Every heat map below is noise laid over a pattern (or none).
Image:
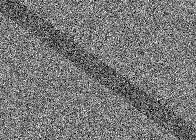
a diagonal band
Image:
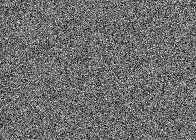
only noise
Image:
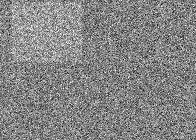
one block
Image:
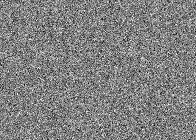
only noise
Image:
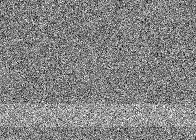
one band of rows
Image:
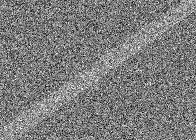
a diagonal band
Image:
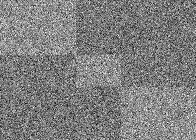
blocks along the diagonal
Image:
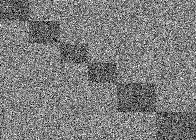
blocks along the diagonal
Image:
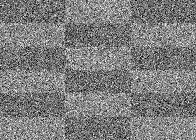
a checkerboard
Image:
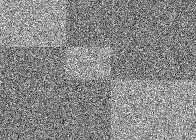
blocks along the diagonal
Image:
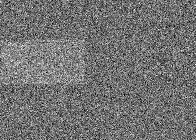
one block
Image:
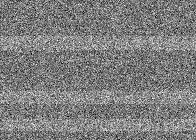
bands of rows
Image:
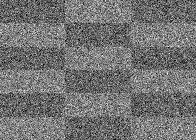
a checkerboard
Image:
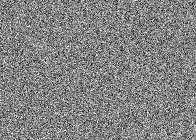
only noise
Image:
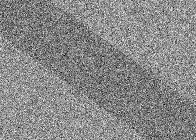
a diagonal band
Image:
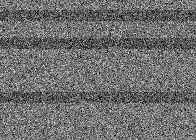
bands of rows
